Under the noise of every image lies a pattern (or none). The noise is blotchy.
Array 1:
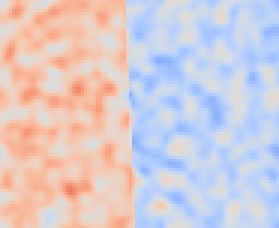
a sharp edge
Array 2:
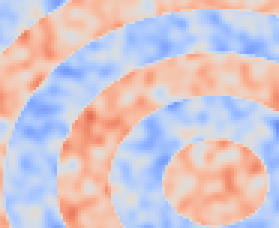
rings round one point
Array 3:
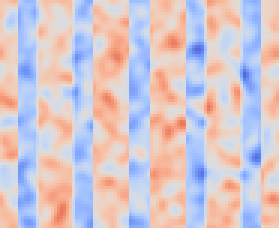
vertical stripes
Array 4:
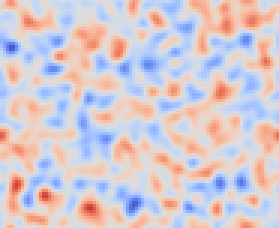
only noise
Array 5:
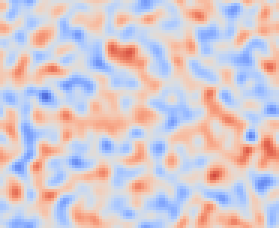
only noise
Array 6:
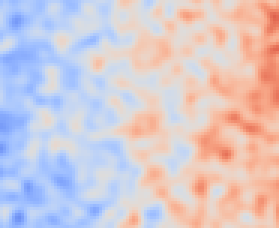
a smooth slope
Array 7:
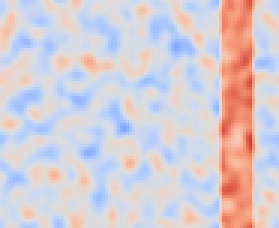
one vertical stripe
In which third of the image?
right
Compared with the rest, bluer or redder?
redder
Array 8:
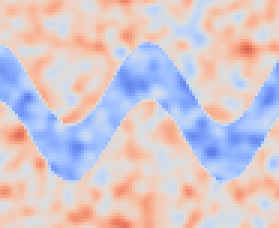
a wavy band
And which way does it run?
left to right
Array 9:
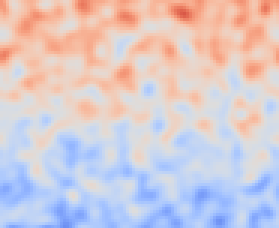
a smooth slope
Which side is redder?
top
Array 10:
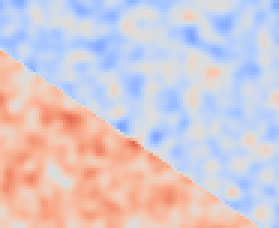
a sharp edge
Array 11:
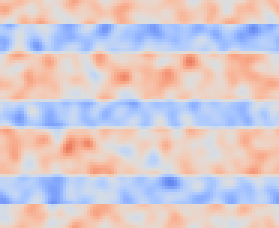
horizontal stripes
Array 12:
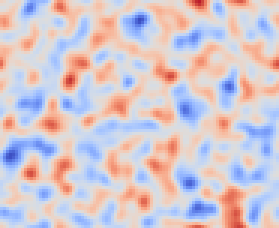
only noise
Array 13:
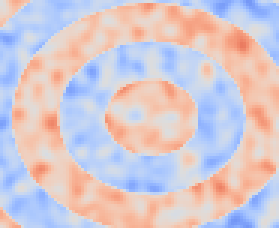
rings round one point
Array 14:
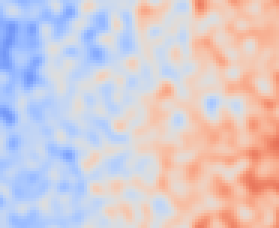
a smooth slope
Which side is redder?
right
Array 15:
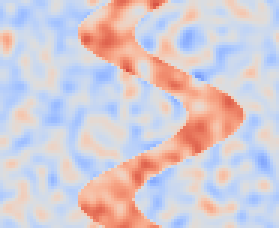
a wavy band
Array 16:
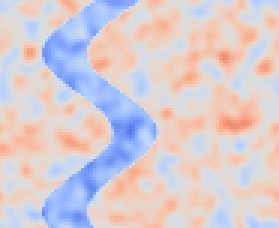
a wavy band
